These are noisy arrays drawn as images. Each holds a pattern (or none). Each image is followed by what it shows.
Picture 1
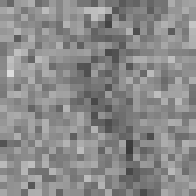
a wavy band
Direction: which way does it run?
top to bottom
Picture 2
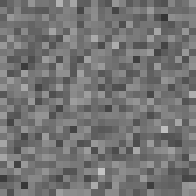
only noise
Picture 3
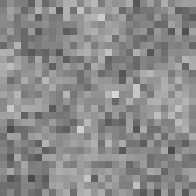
spokes from one point
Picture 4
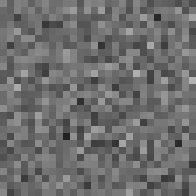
only noise
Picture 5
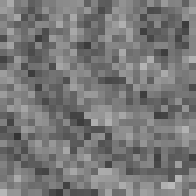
rings round one point
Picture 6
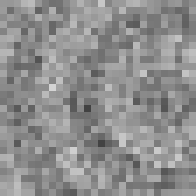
rings round one point
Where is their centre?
middle right
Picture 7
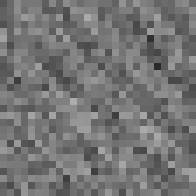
diagonal stripes
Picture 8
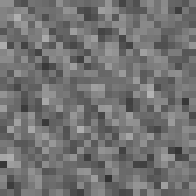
diagonal stripes
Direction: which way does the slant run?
top left to bottom right
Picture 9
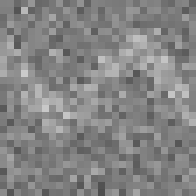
a wavy band
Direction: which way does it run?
left to right
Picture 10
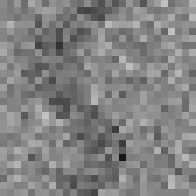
a wavy band
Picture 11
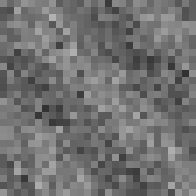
diagonal stripes
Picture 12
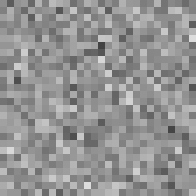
only noise
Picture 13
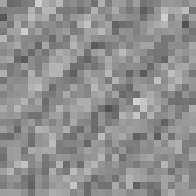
diagonal stripes
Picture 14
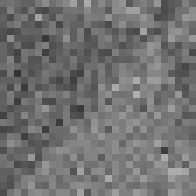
spokes from one point
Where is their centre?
top right
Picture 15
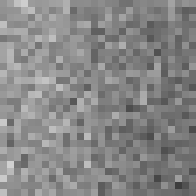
a smooth slope
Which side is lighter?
left
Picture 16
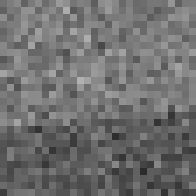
a sharp edge
